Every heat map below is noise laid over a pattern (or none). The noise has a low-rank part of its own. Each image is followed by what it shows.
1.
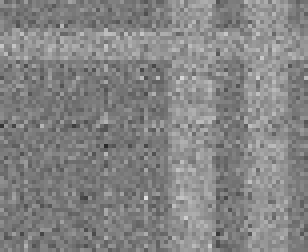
bands of rows crossing bands of columns
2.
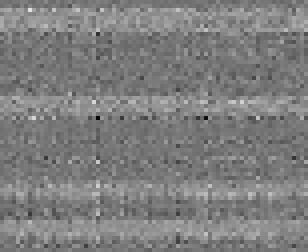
bands of rows
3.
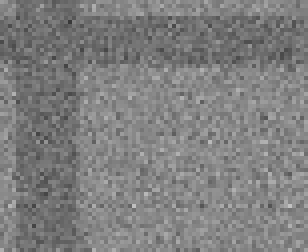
bands of rows crossing bands of columns
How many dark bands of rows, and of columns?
1 and 1
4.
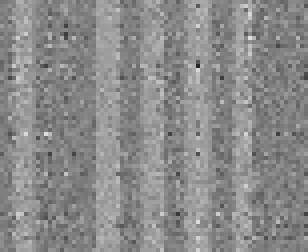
bands of columns
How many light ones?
5
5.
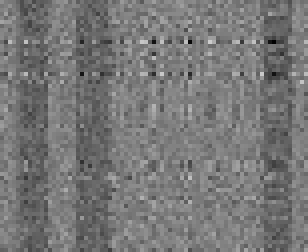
bands of columns
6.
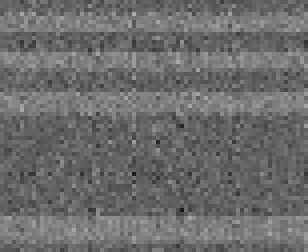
bands of rows
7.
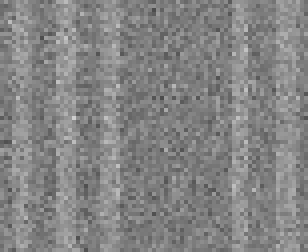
bands of columns
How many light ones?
5
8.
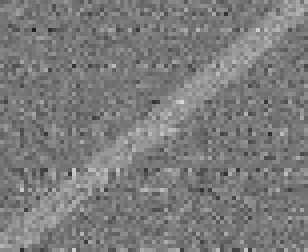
a diagonal band
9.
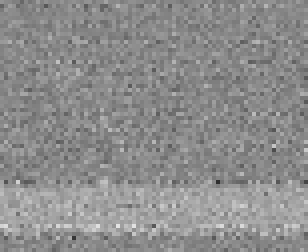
one band of rows
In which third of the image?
bottom
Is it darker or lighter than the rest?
lighter
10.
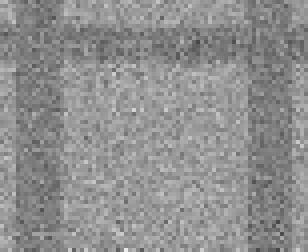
bands of rows crossing bands of columns
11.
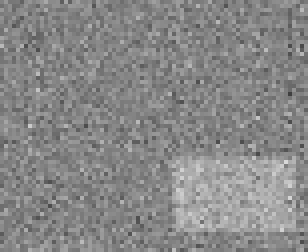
one block
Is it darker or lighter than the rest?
lighter
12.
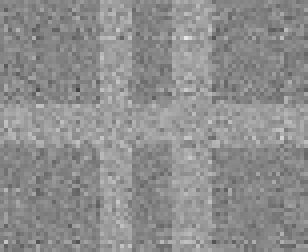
bands of rows crossing bands of columns
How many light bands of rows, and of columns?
1 and 2
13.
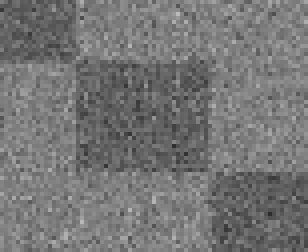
blocks along the diagonal
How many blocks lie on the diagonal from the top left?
3
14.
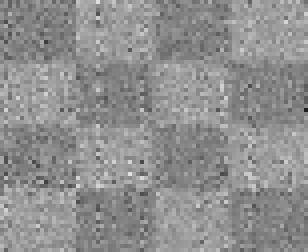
a checkerboard
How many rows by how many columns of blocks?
4 by 4
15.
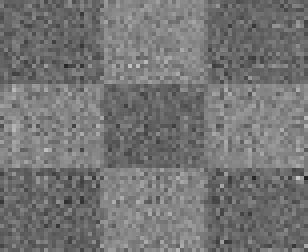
a checkerboard
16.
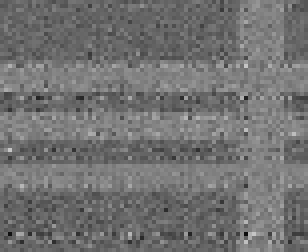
bands of rows crossing bands of columns
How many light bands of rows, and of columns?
3 and 1
